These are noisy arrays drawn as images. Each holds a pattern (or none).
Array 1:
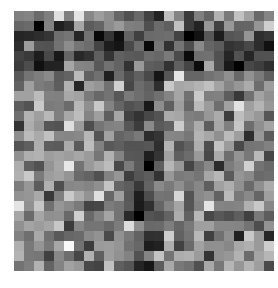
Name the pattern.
bands of rows crossing bands of columns
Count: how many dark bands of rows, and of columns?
1 and 1
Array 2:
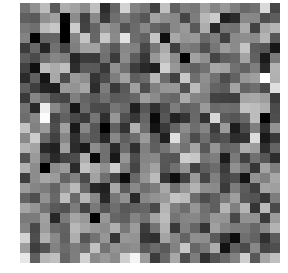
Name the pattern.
only noise
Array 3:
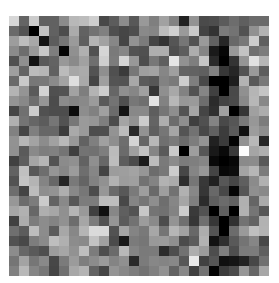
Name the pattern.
one band of columns
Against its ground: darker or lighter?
darker
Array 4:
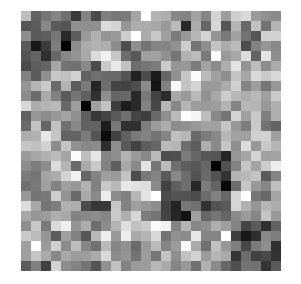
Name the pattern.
blocks along the diagonal
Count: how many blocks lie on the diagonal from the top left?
4
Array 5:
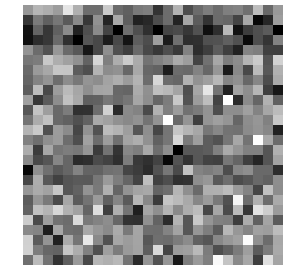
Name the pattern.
bands of rows
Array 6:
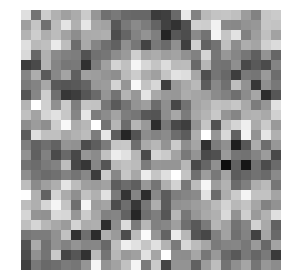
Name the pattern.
a checkerboard
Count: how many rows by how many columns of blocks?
6 by 3
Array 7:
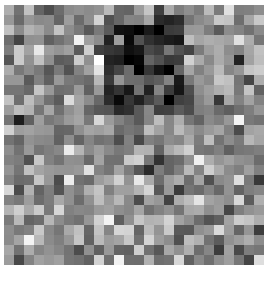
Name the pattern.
one block
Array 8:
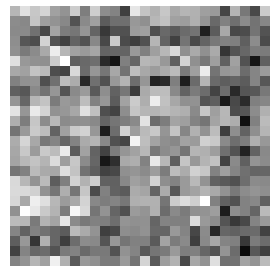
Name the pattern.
bands of rows crossing bands of columns
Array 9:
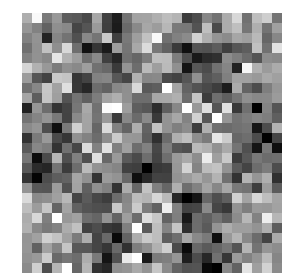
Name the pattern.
a checkerboard
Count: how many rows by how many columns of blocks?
3 by 5
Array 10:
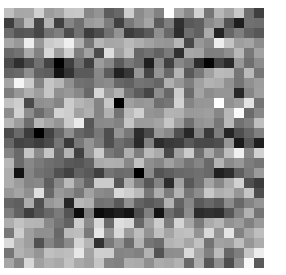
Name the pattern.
bands of rows
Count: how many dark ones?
5
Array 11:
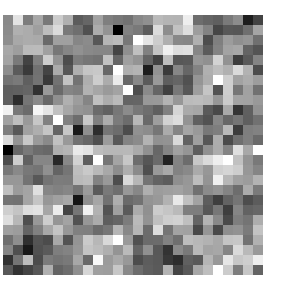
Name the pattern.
a checkerboard
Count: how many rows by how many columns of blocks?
6 by 4
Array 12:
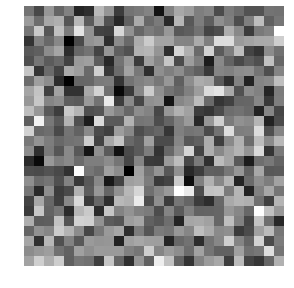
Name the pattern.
only noise
